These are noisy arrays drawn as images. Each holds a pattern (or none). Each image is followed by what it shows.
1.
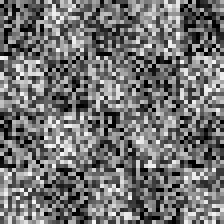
a checkerboard
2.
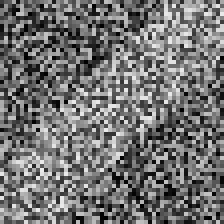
a diagonal band
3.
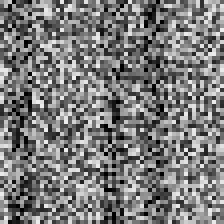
bands of columns
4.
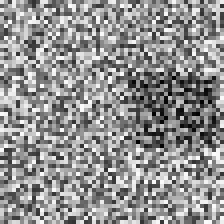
one block
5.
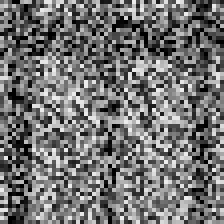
bands of rows crossing bands of columns
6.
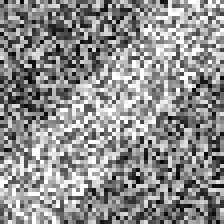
a diagonal band
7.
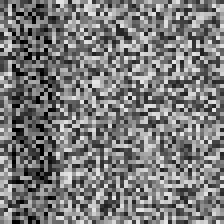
one band of columns
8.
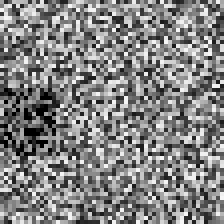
one block
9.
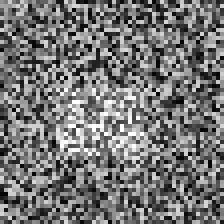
one block
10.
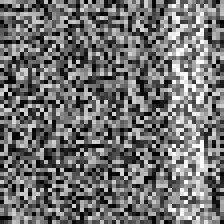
one band of columns
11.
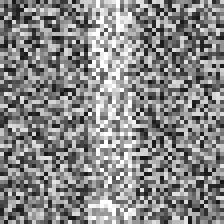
one band of columns
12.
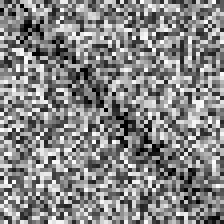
a diagonal band
